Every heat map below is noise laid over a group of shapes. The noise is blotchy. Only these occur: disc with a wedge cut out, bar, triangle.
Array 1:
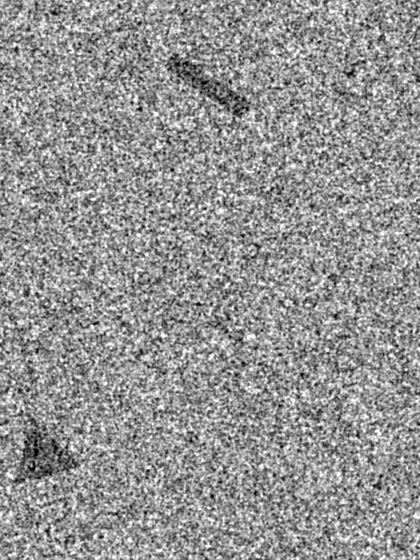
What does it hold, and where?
top middle: bar; bottom left: triangle
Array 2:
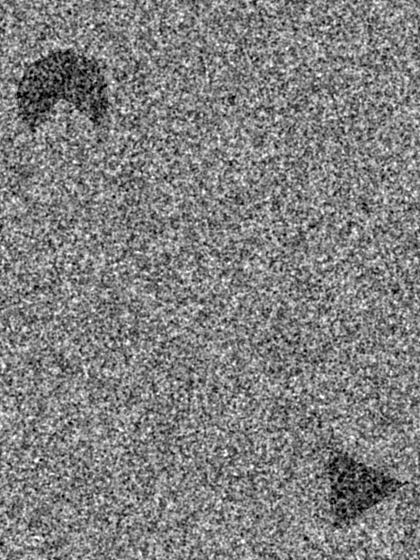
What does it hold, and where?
top left: disc with a wedge cut out; bottom right: triangle
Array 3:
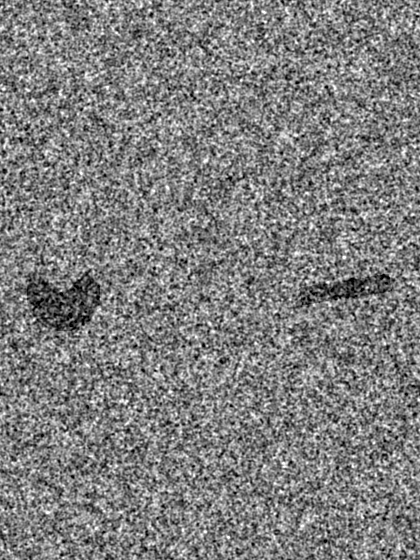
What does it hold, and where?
middle left: disc with a wedge cut out; middle right: bar
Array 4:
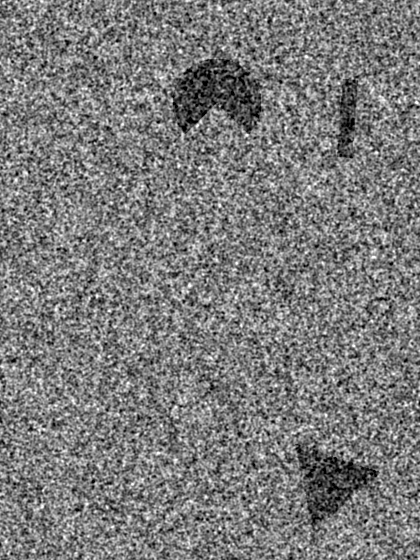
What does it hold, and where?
top middle: disc with a wedge cut out; top right: bar; bottom right: triangle
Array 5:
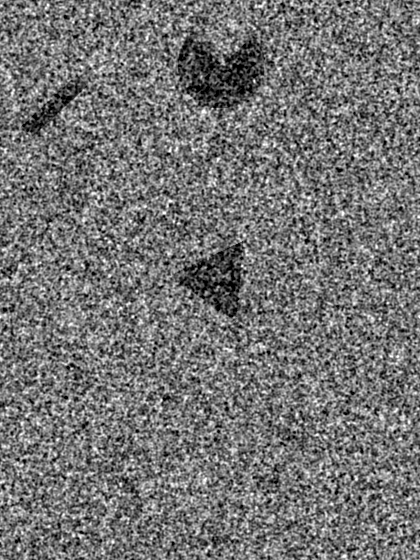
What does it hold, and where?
top left: bar; top middle: disc with a wedge cut out; centre: triangle
